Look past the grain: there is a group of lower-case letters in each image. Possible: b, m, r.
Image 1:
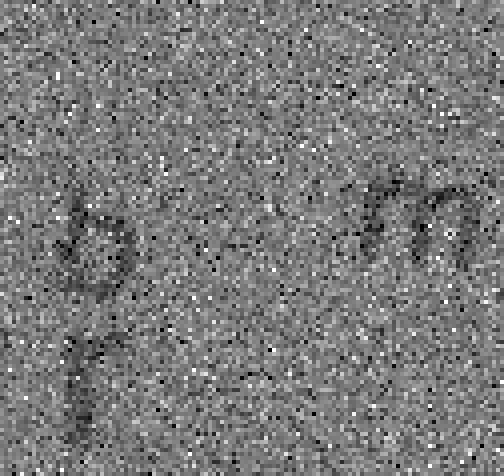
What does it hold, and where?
middle left: dark b; middle right: dark m; bottom left: dark r
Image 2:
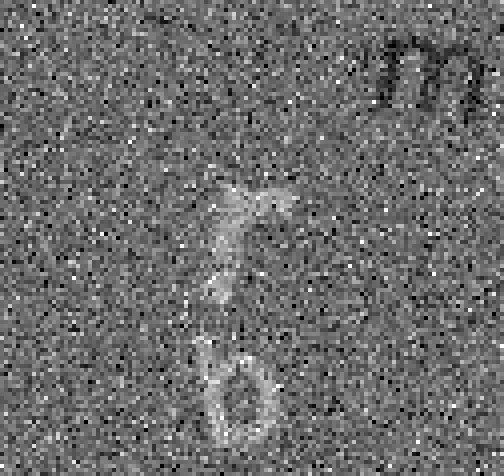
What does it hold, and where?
top right: dark m; centre: light r; bottom middle: light b
